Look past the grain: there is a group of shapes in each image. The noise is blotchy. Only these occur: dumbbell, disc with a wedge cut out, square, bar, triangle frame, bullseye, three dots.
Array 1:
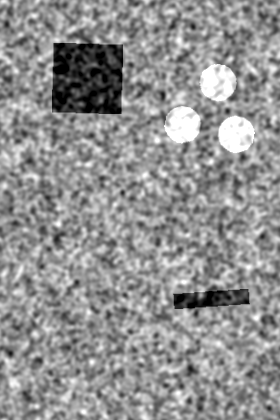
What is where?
top left: dark square; top right: light three dots; bottom right: dark bar
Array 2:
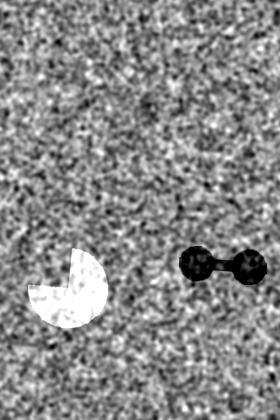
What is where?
bottom left: light disc with a wedge cut out; bottom right: dark dumbbell
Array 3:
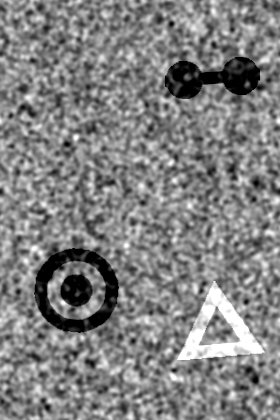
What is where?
top right: dark dumbbell; bottom left: dark bullseye; bottom right: light triangle frame
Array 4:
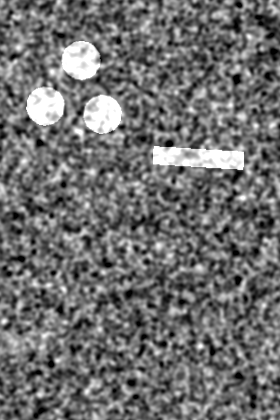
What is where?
top left: light three dots; top right: light bar
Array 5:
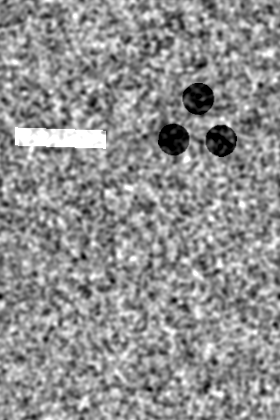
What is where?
top left: light bar; top right: dark three dots
